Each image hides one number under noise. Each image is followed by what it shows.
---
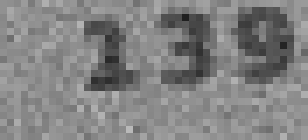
139
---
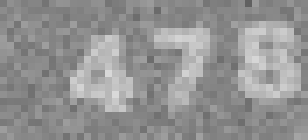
478
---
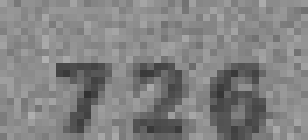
726
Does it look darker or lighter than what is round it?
darker
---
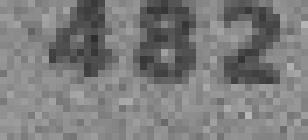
482
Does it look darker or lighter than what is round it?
darker
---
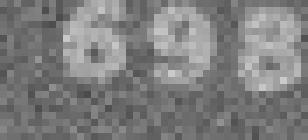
698
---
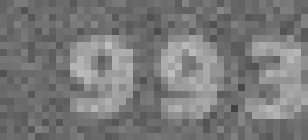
993
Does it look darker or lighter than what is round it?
lighter
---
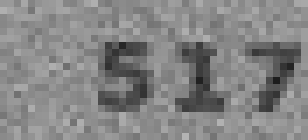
517
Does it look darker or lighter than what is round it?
darker
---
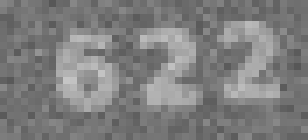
622
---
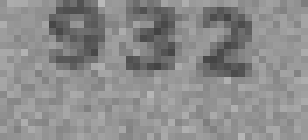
932
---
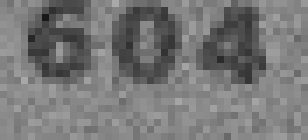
604
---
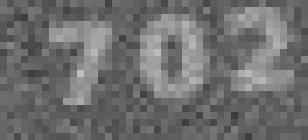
702
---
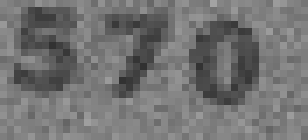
570
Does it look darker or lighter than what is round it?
darker
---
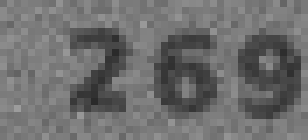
269
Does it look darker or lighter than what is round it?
darker
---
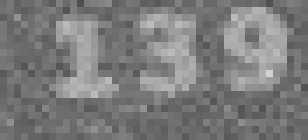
139
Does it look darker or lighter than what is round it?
lighter
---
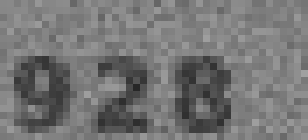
928
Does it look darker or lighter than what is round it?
darker
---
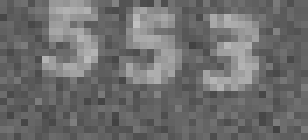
553
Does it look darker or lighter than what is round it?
lighter
